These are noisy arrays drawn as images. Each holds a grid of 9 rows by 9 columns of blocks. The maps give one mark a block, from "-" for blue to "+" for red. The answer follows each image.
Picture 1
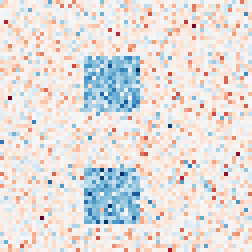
+++++++++
+++++++++
+++--++++
+++--++++
+++++++++
+++++++++
+++--++++
+++--++++
+++++++++
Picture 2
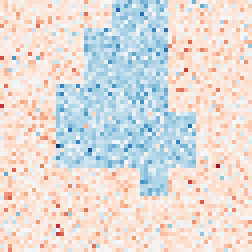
++++--+++
+++---+++
+++---+++
++----+++
++-----++
++-----++
+++++-+++
+++++++++
+++++++++
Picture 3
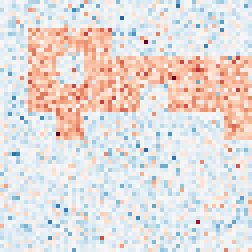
---------
-+++-----
-+-++++++
-++++-+++
--+-----+
---------
---------
---------
---------
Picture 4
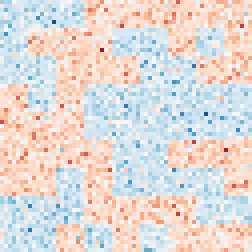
---++++++
-+++--+-+
--+++--++
+-+------
+++------
++++--+++
++-+----+
---++++--
--+-+-+++
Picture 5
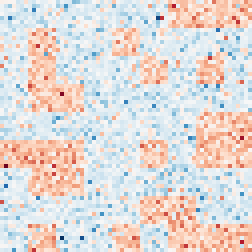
------+++
-+--+----
-+---+-+-
-++------
-------++
+++--+-++
-++------
-----++--
-+--+-+++
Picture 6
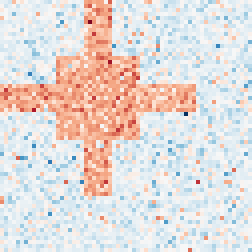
---+-----
---+-----
--+++----
+++++++--
--+++----
---+-----
---+-----
---------
---------
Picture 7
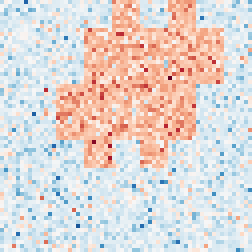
----+-+--
---+++++-
---+++++-
--+++++--
--+++++--
---+-+---
---------
---------
---------
